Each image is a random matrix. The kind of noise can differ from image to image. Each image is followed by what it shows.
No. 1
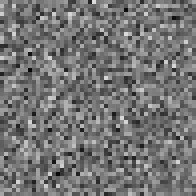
independent entries
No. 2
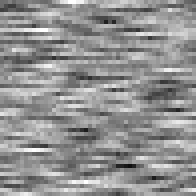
streaked along the rows
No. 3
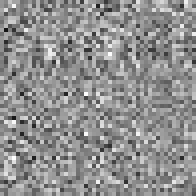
low rank plus noise
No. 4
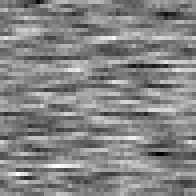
streaked along the rows
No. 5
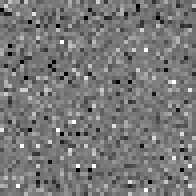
heavy tails
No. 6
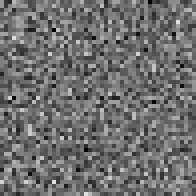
low rank plus noise
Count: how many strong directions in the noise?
five to eight
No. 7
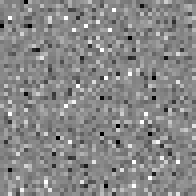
heavy tails
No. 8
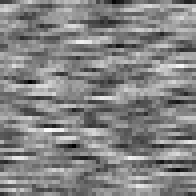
streaked along the rows
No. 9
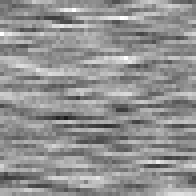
streaked along the rows
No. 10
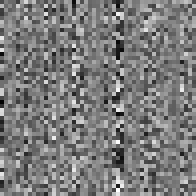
columns of uneven size
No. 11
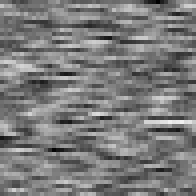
streaked along the rows
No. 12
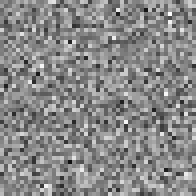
independent entries
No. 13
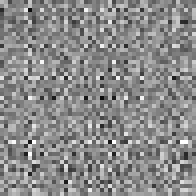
low rank plus noise
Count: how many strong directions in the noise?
two
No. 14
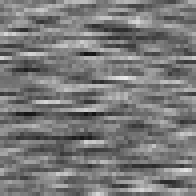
streaked along the rows
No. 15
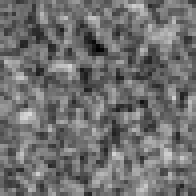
blotchy
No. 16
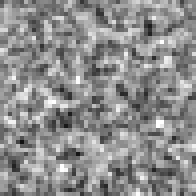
blotchy
